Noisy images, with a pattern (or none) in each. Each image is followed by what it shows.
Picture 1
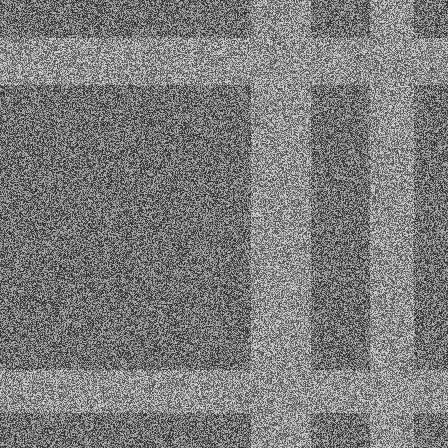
bands of rows crossing bands of columns
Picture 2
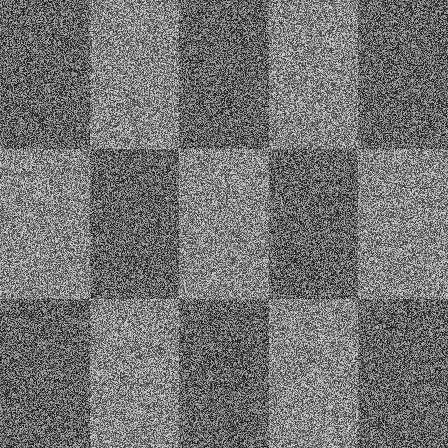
a checkerboard
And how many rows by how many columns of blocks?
3 by 5
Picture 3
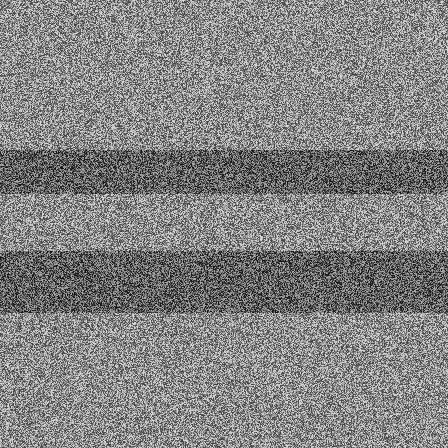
bands of rows
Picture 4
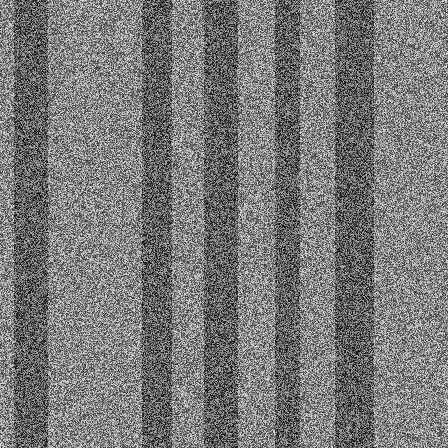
bands of columns
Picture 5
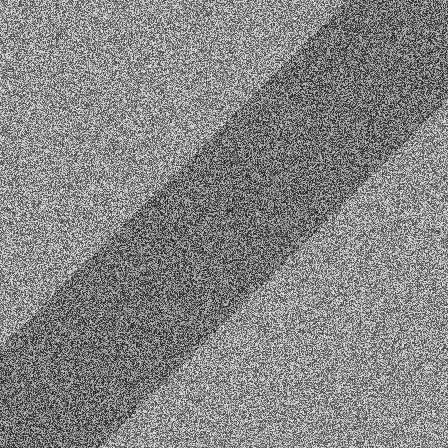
a diagonal band
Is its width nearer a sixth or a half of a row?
a half
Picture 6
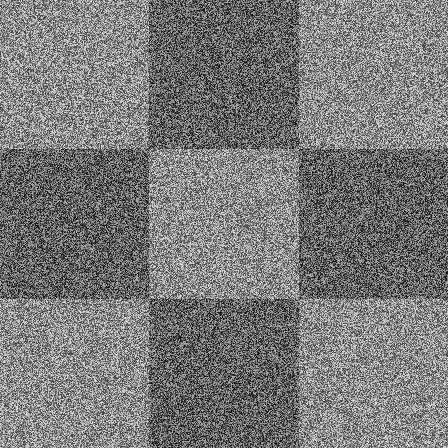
a checkerboard
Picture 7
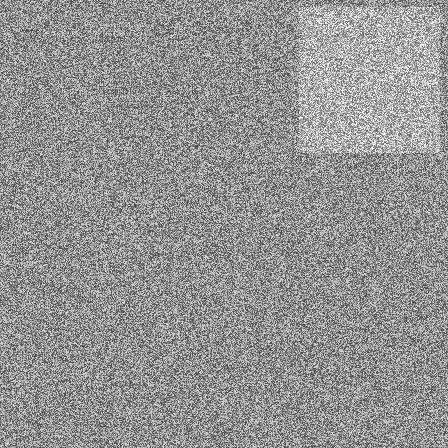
one block
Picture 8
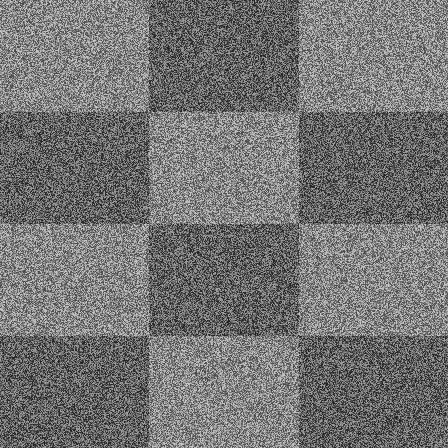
a checkerboard
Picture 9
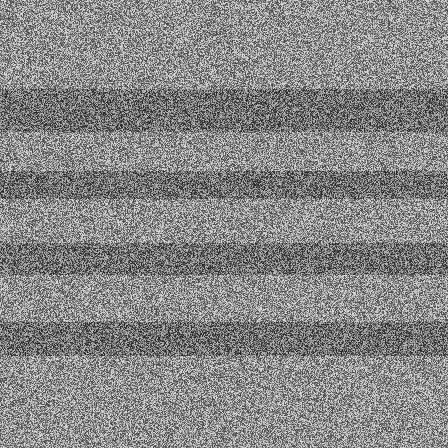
bands of rows
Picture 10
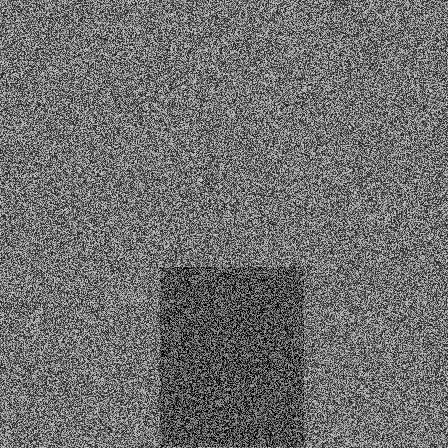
one block
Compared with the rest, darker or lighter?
darker
